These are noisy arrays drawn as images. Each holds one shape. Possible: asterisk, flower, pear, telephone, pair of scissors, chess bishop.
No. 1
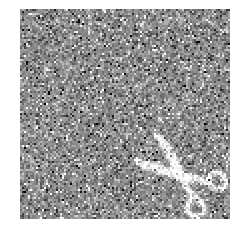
light pair of scissors, bottom right
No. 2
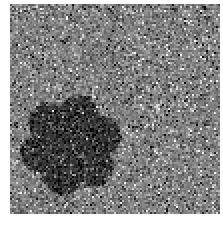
dark flower
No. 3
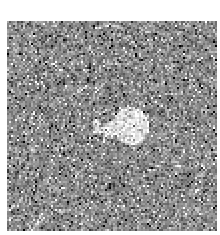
light pear, centre
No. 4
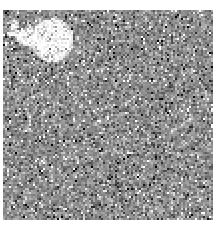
light pear, top left
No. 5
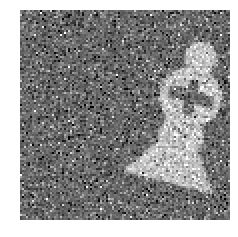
light chess bishop
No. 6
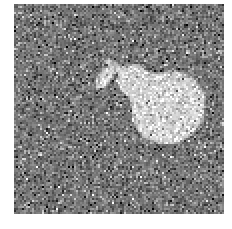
light pear
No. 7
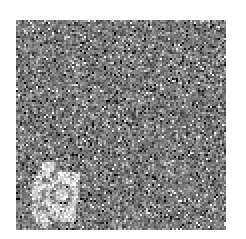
light telephone, bottom left
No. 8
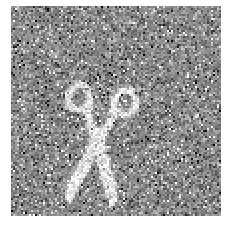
light pair of scissors
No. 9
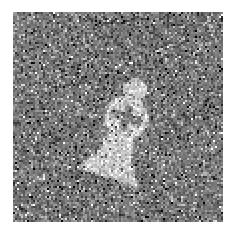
light chess bishop
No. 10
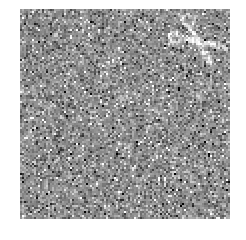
light pair of scissors, top right
